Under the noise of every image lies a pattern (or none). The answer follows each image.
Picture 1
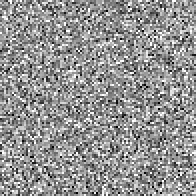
only noise
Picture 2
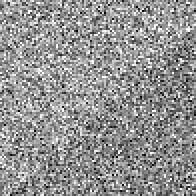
a sharp edge
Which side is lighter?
top left
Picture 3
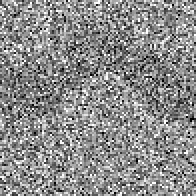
a wavy band
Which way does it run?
left to right
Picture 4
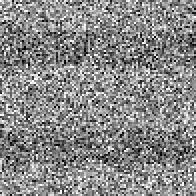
horizontal stripes
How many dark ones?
2
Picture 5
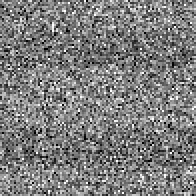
horizontal stripes
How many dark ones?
2
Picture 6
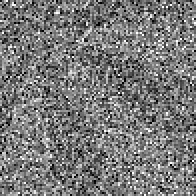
spokes from one point
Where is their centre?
top left
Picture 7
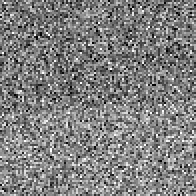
a sharp edge
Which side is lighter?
bottom
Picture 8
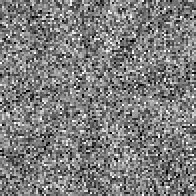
spokes from one point
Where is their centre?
centre
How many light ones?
8
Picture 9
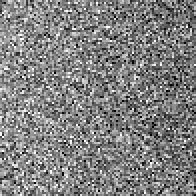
a smooth slope
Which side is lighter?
left
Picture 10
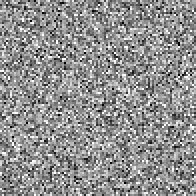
only noise
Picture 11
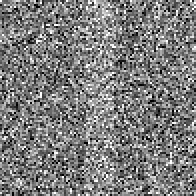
one vertical stripe
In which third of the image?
middle
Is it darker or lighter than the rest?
lighter
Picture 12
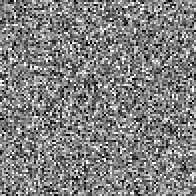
only noise
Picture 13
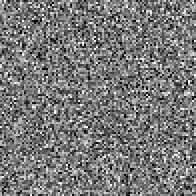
only noise
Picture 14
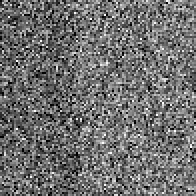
a sharp edge
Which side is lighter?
right
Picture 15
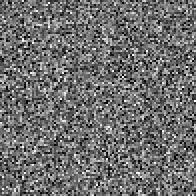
only noise
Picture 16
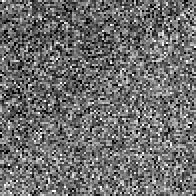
a sharp edge
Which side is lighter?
bottom right
